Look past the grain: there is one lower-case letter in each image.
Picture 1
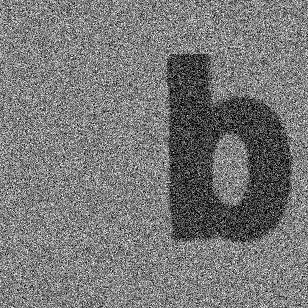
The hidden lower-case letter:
b
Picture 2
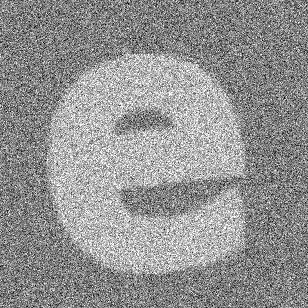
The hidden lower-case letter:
e
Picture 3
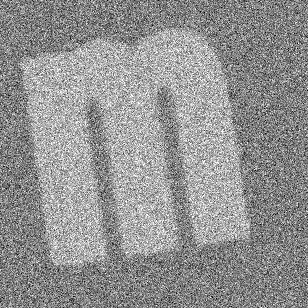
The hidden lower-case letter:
m
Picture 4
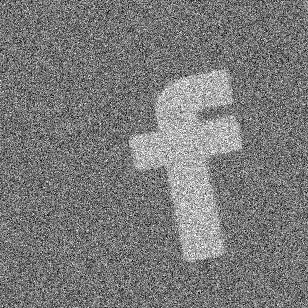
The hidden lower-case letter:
f
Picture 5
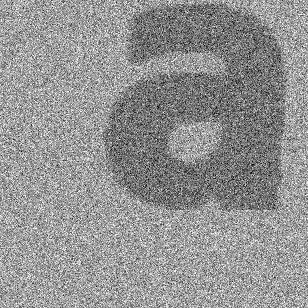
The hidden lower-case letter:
a
